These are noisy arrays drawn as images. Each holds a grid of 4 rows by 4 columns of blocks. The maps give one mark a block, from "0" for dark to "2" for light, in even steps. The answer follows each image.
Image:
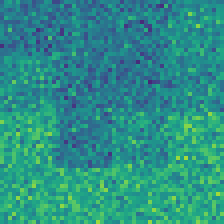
0 0 0 1
1 0 0 1
2 0 1 2
2 2 2 2
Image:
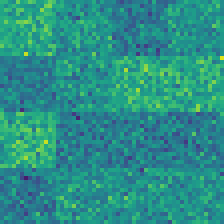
2 1 0 1
0 1 2 2
2 0 0 0
0 1 1 1
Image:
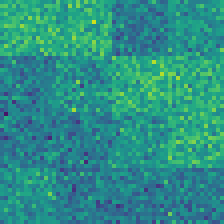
2 2 0 1
0 1 2 2
0 0 1 2
1 0 0 0
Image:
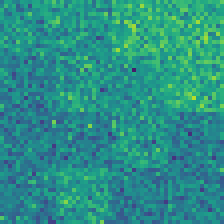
1 1 2 2
0 1 1 2
0 0 1 0
0 1 0 0
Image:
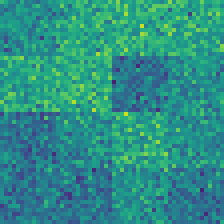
1 2 2 2
2 2 0 1
0 1 2 1
0 0 1 0
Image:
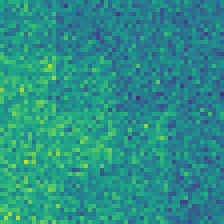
1 0 0 0
2 1 0 0
2 2 1 0
2 1 1 0
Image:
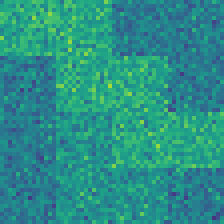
2 2 0 0
0 2 2 0
0 1 2 2
0 1 1 0
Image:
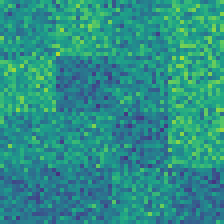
1 2 1 2
2 0 1 2
1 1 0 2
0 0 1 0
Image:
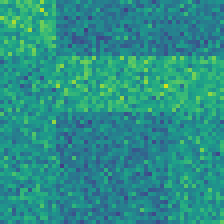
2 0 0 0
1 2 2 2
1 0 0 1
1 0 0 1
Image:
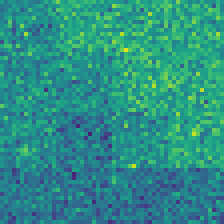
1 2 2 2
1 1 2 2
1 0 1 2
0 0 0 0
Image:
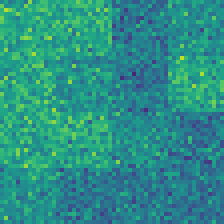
2 2 0 1
2 1 0 2
2 2 1 0
1 0 0 0
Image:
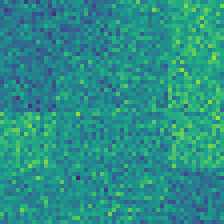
0 0 1 2
0 1 1 2
2 1 1 2
1 1 1 0
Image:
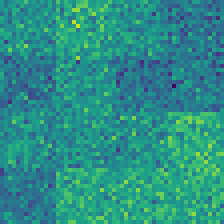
1 2 1 0
0 1 0 0
1 1 1 2
0 2 2 2
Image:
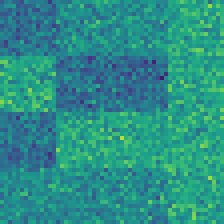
0 1 1 2
2 0 0 2
0 2 2 2
1 1 1 2
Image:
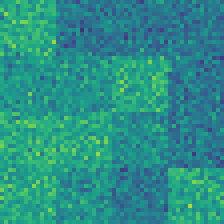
2 0 0 0
1 1 2 0
2 2 1 0
2 1 0 2
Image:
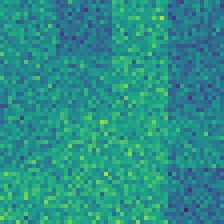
1 0 2 0
1 1 2 0
1 2 2 1
2 2 2 0
